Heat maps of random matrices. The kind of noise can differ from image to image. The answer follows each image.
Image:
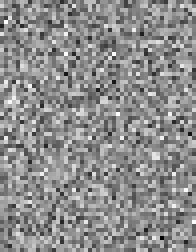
independent entries
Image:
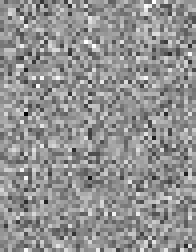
low rank plus noise
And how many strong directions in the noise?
five to eight
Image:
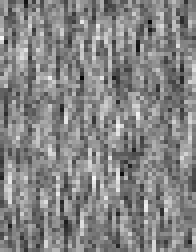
streaked along the columns
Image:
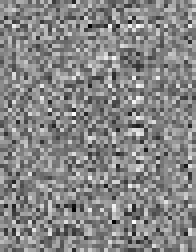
low rank plus noise
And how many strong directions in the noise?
two
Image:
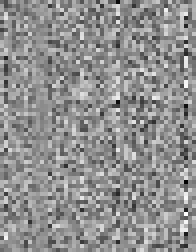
columns of uneven size
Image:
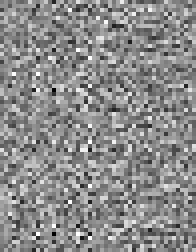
low rank plus noise
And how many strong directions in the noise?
two
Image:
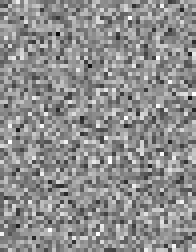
independent entries
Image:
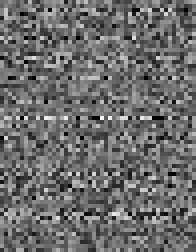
rows of uneven size
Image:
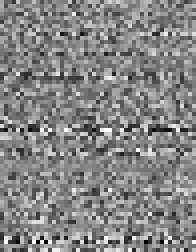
rows of uneven size
